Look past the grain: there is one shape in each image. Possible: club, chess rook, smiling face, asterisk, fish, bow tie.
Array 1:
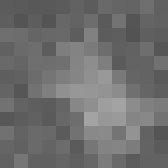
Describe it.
light chess rook
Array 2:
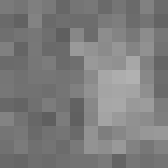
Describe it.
light chess rook
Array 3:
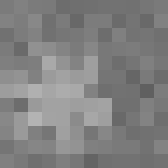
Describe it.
light asterisk
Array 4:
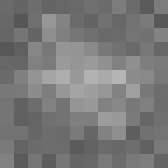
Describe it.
light chess rook
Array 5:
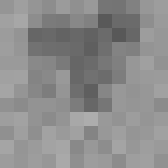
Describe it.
dark club
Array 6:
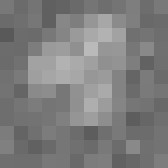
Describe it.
light club
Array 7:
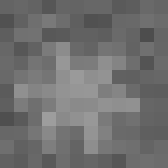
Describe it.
light asterisk
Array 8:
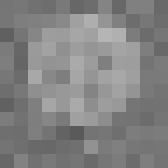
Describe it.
light smiling face
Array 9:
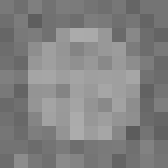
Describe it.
light smiling face
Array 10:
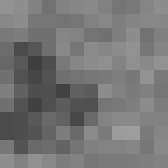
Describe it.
dark club
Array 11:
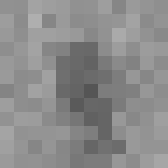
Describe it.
dark fish
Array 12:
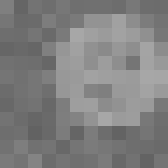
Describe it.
light smiling face
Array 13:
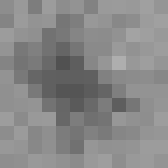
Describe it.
dark chess rook
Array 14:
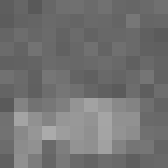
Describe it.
light fish
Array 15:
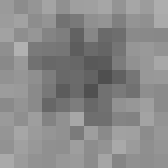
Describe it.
dark asterisk
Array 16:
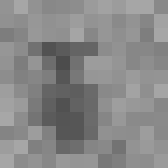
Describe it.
dark fish
